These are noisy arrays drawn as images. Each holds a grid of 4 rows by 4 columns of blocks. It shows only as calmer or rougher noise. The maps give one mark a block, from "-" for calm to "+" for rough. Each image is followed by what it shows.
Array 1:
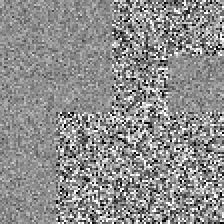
- - + +
- - + -
- + + +
- + + +
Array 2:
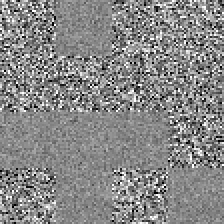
+ - + +
+ + + +
- - - +
+ - + -
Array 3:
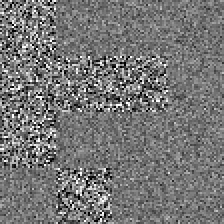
+ - - -
+ + + -
+ - - -
- + - -
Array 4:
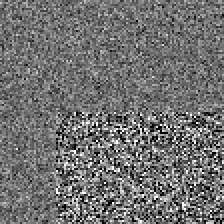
- - - -
- - - -
- + + +
- + + +
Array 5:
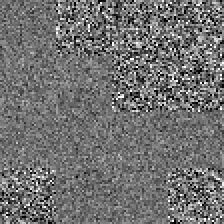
- + + +
- - + +
- - - -
+ - - +
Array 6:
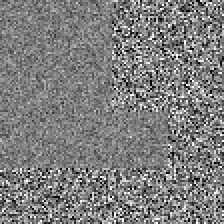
- - + +
- - + +
- - - +
+ + + +
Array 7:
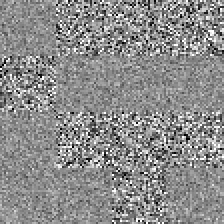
- + + +
+ - - -
- + + +
- - + -
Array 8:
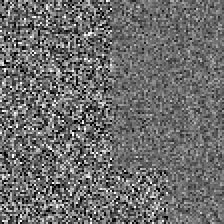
+ + - -
+ + - -
+ + - -
+ + + -
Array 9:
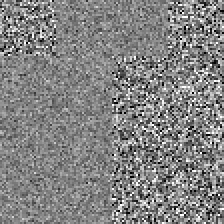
+ - - +
- - + +
- - + +
- - + +
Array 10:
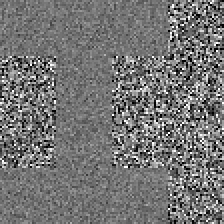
- - - +
+ - + +
+ - + +
- - - +
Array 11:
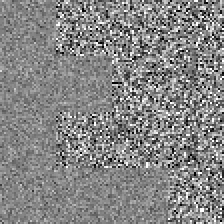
- + + +
- - + +
- + + +
- - - +
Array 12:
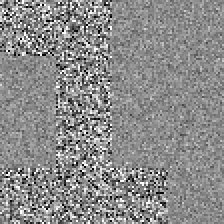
+ + - -
- + - -
- + - -
+ + + -
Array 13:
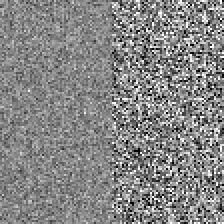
- - + +
- - + +
- - + +
- - + +
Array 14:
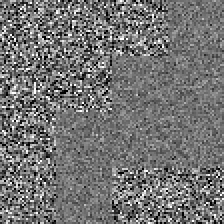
+ + + -
+ + - -
+ - - -
+ - + +
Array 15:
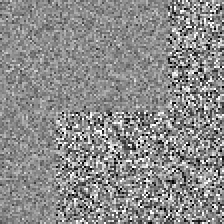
- - - +
- - - +
- + + +
- + + +
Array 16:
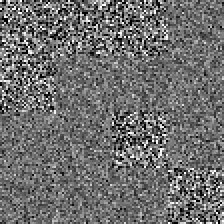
+ + + -
+ - - -
- - + -
- - - +
